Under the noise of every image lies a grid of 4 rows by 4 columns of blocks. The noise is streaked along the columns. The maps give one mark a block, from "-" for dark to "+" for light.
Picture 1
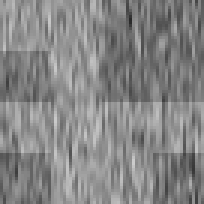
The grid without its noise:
++--
-+--
++++
-++-
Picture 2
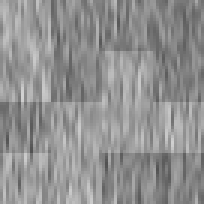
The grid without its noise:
+---
+-+-
-+++
++--
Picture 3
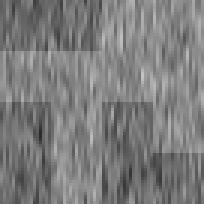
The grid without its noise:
--++
++++
-+-+
-+--
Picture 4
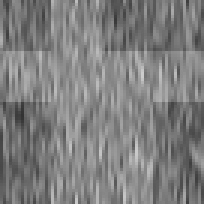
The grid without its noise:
-+--
++++
-++-
-++-
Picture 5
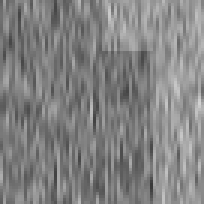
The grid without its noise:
--++
---+
---+
---+
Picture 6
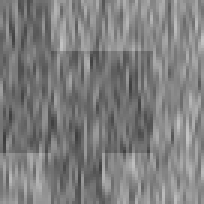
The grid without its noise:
-+++
---+
---+
+-++
